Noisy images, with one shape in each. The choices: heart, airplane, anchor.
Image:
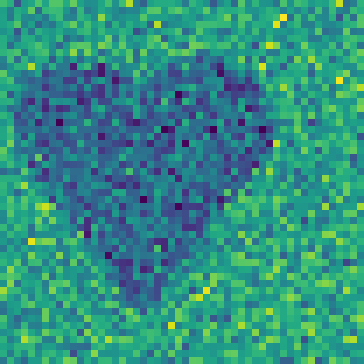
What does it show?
dark heart
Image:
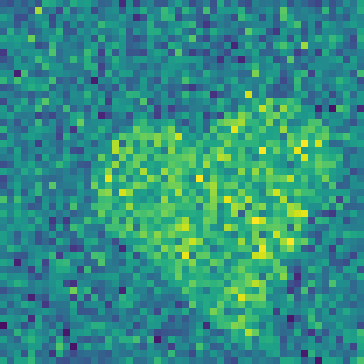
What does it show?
light heart
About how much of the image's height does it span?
two thirds
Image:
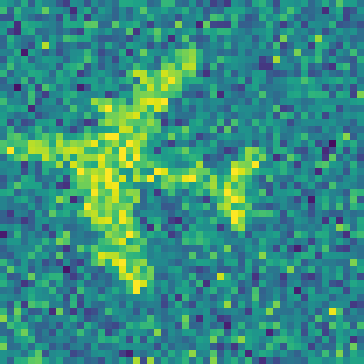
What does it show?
light airplane
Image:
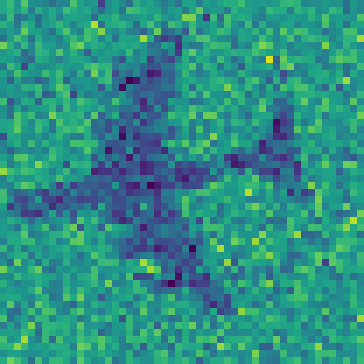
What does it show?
dark airplane
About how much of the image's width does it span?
nearly all
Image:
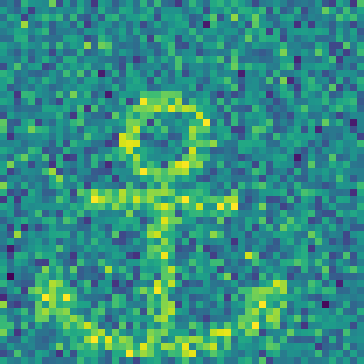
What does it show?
light anchor
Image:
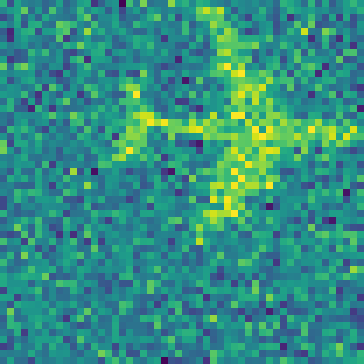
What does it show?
light airplane
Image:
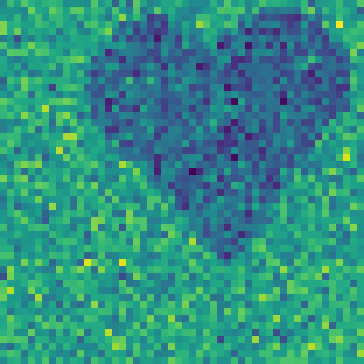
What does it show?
dark heart
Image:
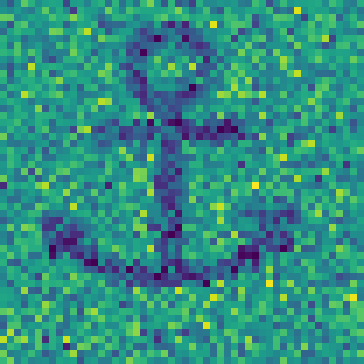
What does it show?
dark anchor
